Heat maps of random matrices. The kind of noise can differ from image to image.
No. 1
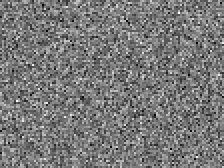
independent entries
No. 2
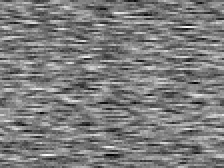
streaked along the rows
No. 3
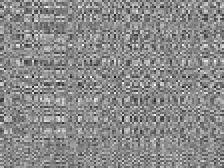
low rank plus noise
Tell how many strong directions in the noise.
two
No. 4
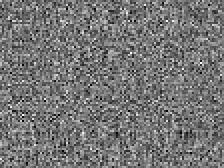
low rank plus noise
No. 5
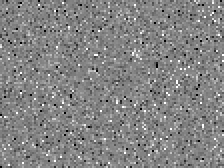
heavy tails
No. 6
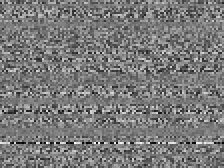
rows of uneven size
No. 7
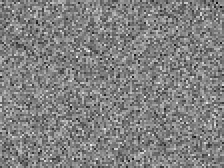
independent entries
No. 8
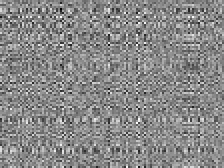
low rank plus noise
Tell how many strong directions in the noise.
two
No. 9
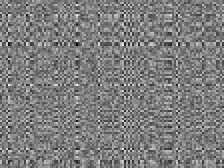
low rank plus noise
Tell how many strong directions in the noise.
one
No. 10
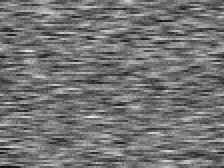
streaked along the rows
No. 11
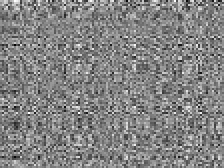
low rank plus noise
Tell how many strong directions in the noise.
three or four
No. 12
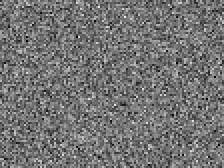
independent entries
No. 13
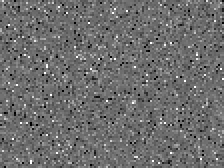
heavy tails
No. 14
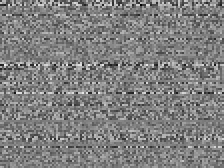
rows of uneven size
